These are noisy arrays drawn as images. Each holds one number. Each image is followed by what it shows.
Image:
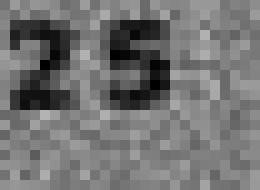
25
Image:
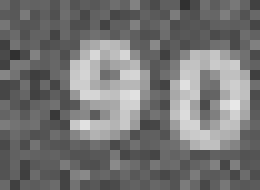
90
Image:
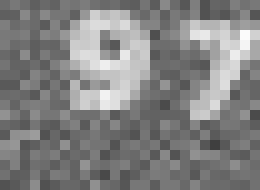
97
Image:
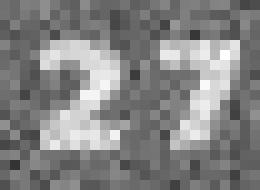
27
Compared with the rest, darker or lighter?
lighter
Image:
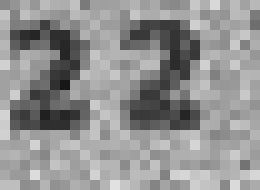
22
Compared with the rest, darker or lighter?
darker
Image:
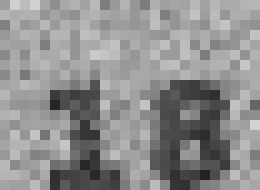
18
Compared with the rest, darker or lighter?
darker
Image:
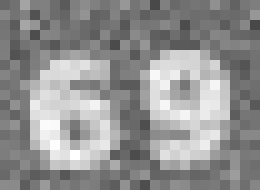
69
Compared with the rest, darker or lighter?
lighter
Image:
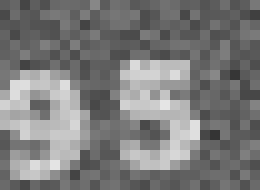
95
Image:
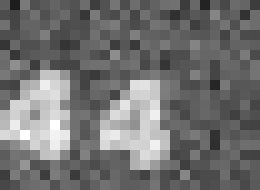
44
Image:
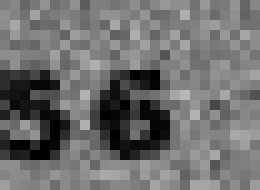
56
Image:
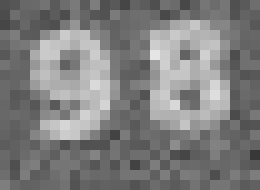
98
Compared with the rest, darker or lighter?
lighter
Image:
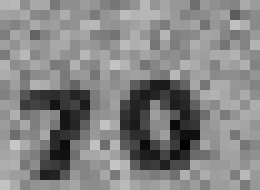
70
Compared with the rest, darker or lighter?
darker
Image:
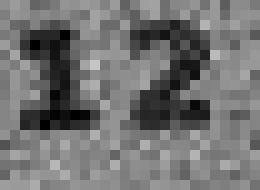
12
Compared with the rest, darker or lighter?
darker
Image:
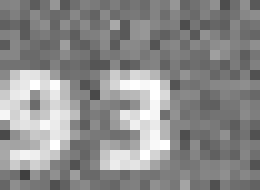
93
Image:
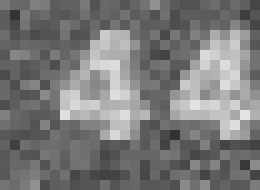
44
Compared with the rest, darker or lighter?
lighter
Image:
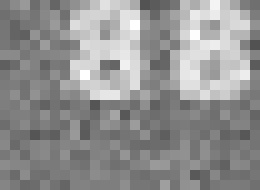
88
